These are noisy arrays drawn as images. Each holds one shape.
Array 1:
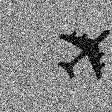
airplane
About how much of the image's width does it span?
half
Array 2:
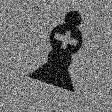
chess bishop
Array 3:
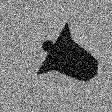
bell
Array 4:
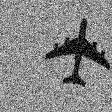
airplane
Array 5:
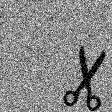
pair of scissors
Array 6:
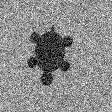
turtle
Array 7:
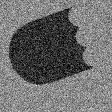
ghost
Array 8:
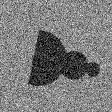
chess pawn
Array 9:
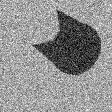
cat's head
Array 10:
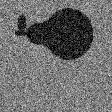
pear
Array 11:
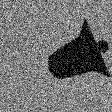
bell
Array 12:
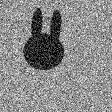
rabbit's head
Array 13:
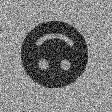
smiling face
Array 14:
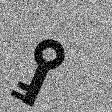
key
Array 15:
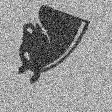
chess knight
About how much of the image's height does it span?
two thirds
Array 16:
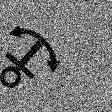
anchor
